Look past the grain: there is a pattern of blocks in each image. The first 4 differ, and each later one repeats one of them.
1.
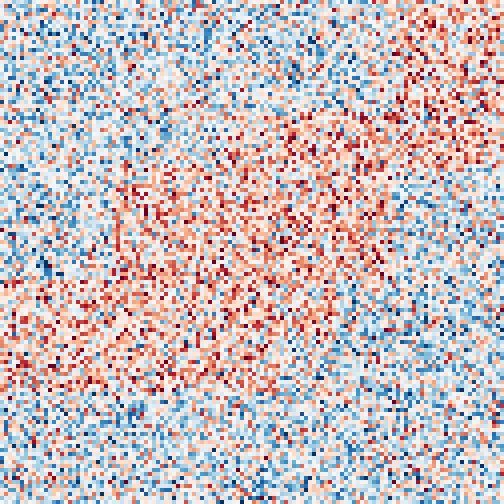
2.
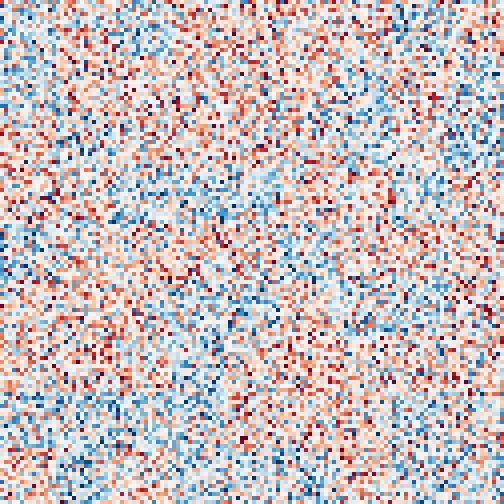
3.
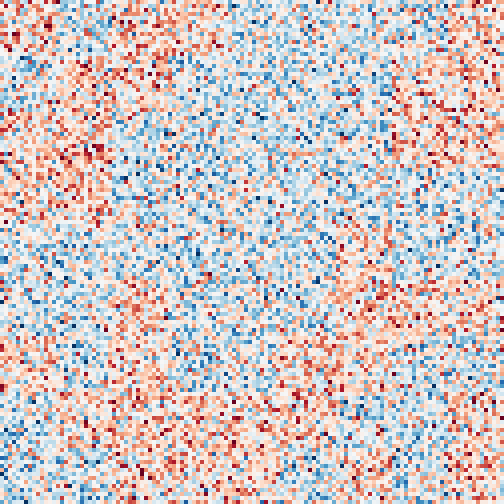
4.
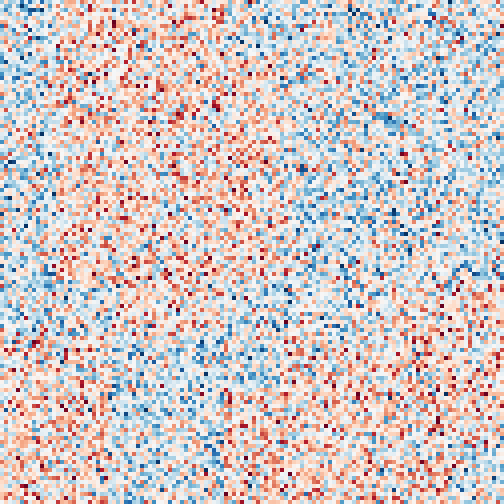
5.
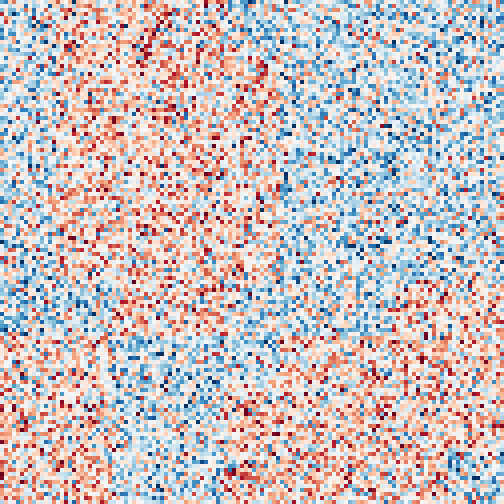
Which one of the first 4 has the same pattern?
4
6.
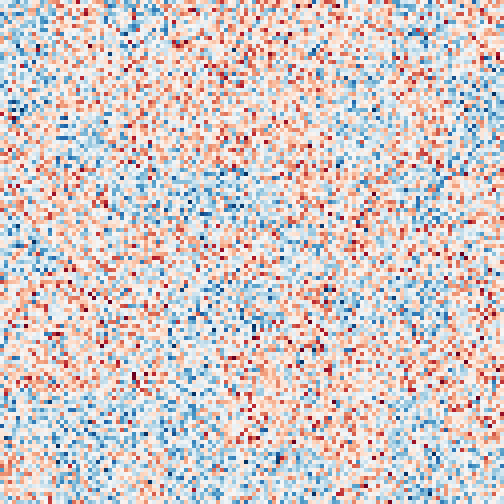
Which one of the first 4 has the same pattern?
2
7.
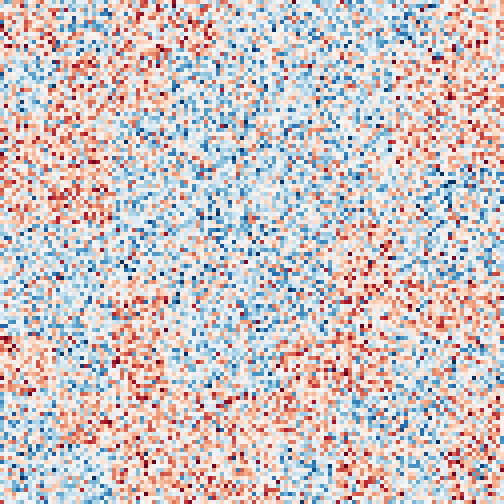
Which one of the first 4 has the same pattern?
3
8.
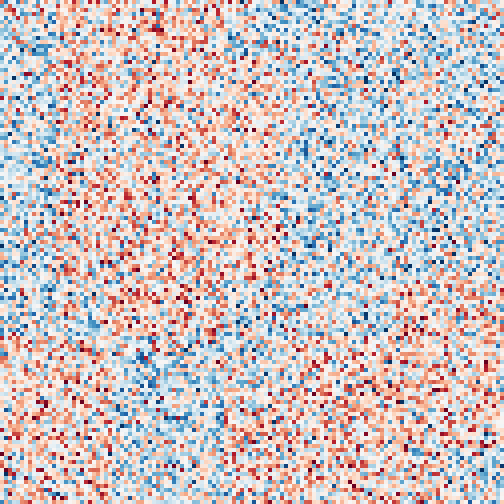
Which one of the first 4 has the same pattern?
4
